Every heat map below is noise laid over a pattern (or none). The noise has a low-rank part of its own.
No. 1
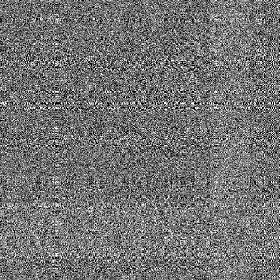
bands of rows crossing bands of columns
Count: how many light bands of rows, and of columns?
1 and 1
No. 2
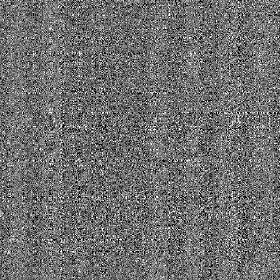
bands of columns
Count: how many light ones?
6
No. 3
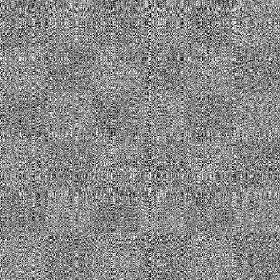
a checkerboard
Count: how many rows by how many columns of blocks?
6 by 6
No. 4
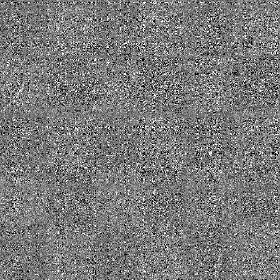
a checkerboard
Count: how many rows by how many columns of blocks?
5 by 6
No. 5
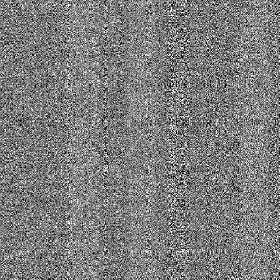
bands of columns
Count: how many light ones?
3
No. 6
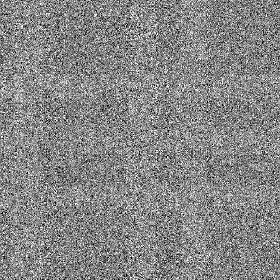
bands of rows crossing bands of columns
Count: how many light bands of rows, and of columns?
3 and 3
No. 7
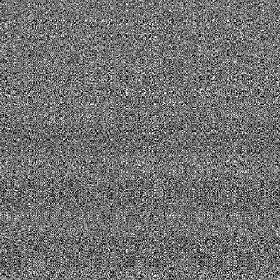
bands of rows
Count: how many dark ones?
3
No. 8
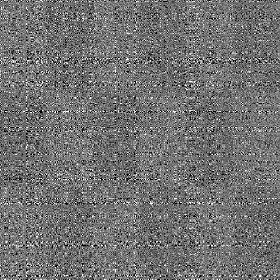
a checkerboard
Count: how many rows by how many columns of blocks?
3 by 6
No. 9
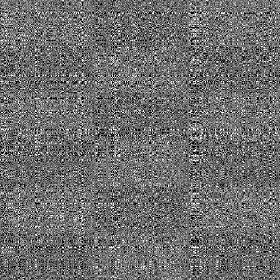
a checkerboard
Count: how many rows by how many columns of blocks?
6 by 3
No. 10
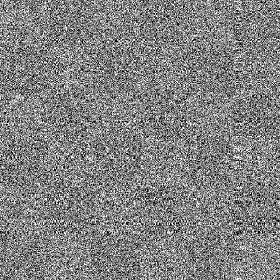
a checkerboard
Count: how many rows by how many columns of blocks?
6 by 6
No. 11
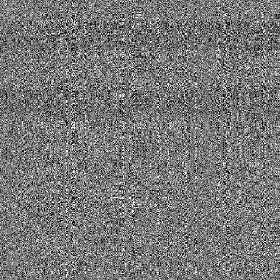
bands of rows
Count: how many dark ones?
2
